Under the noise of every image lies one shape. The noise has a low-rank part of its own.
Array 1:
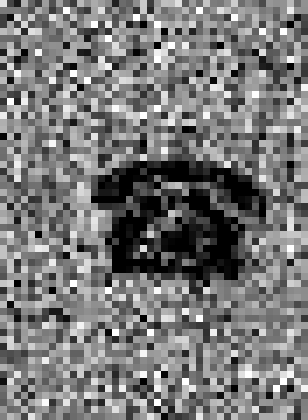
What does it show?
dark telephone
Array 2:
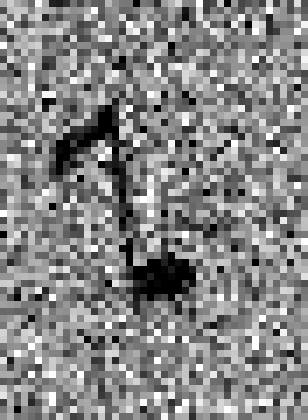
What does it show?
dark musical note
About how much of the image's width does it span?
half
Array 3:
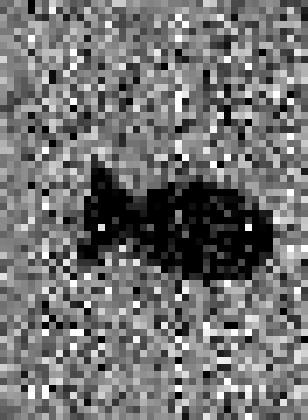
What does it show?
dark fish
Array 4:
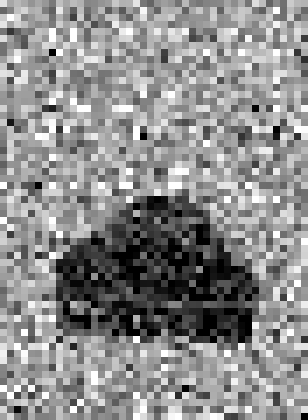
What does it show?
dark cloud
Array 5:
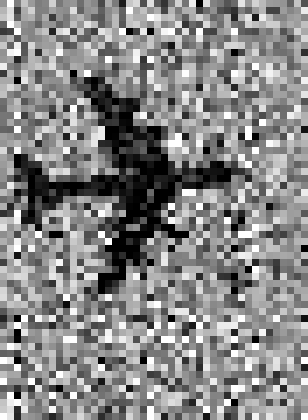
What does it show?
dark airplane
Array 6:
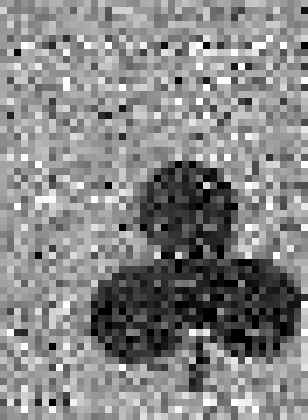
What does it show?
dark club
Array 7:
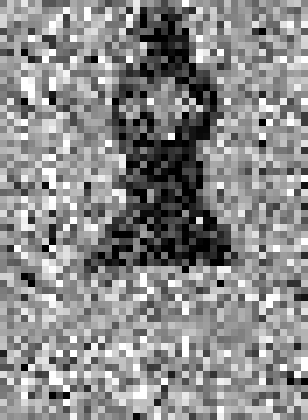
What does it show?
dark chess bishop
